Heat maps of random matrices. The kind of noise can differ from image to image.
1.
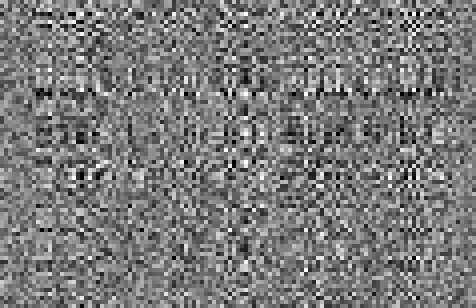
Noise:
low rank plus noise
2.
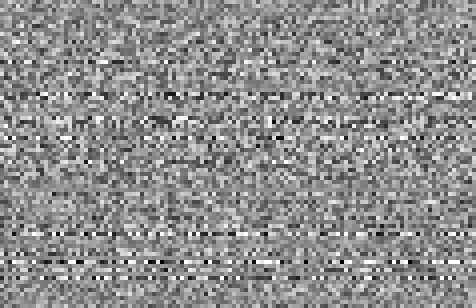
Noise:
rows of uneven size
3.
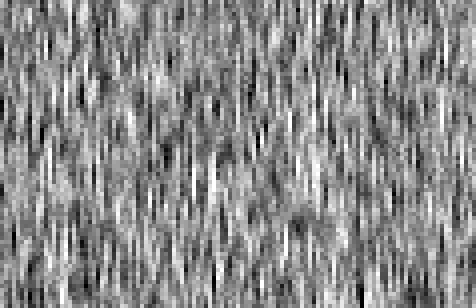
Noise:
streaked along the columns
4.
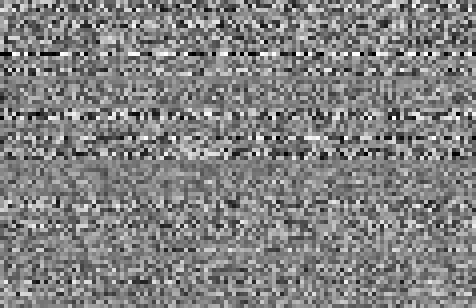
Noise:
rows of uneven size
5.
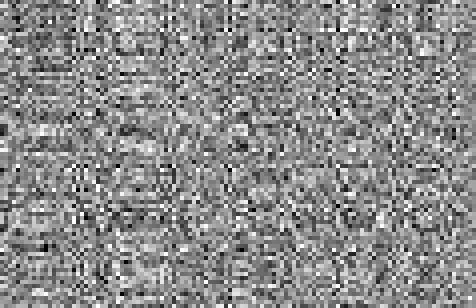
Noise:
low rank plus noise
